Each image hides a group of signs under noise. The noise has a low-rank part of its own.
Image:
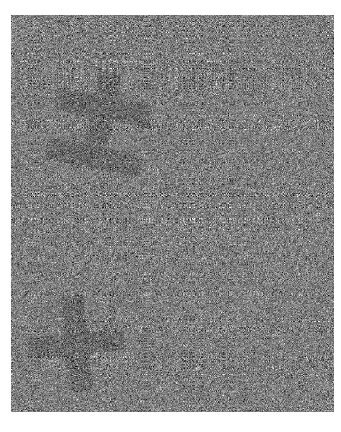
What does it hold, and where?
top left: plus-minus sign; bottom left: plus sign
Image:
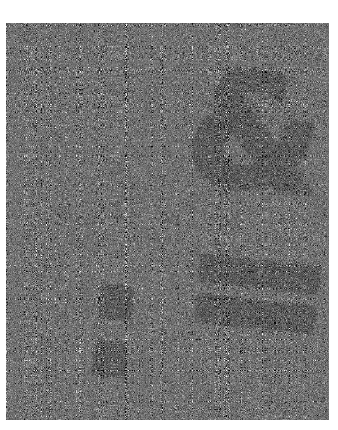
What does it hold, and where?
top right: ampersand; bottom left: colon; bottom right: equals sign
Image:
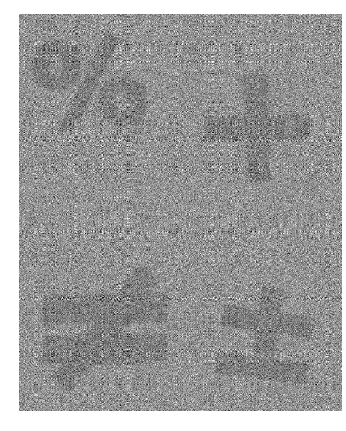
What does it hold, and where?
top left: percent sign; top right: plus sign; bottom left: not-equal sign; bottom right: plus-minus sign
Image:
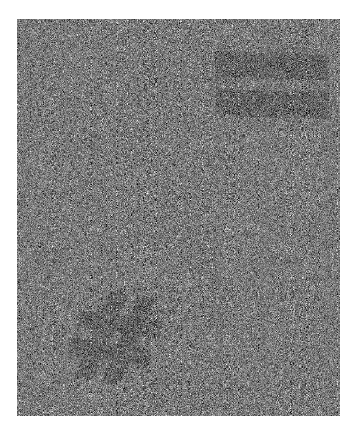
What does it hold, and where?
top right: equals sign; bottom left: hash sign
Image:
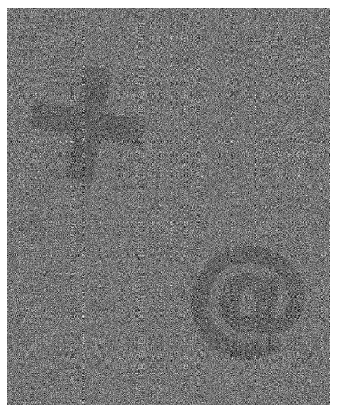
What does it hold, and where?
top left: plus sign; bottom right: at sign
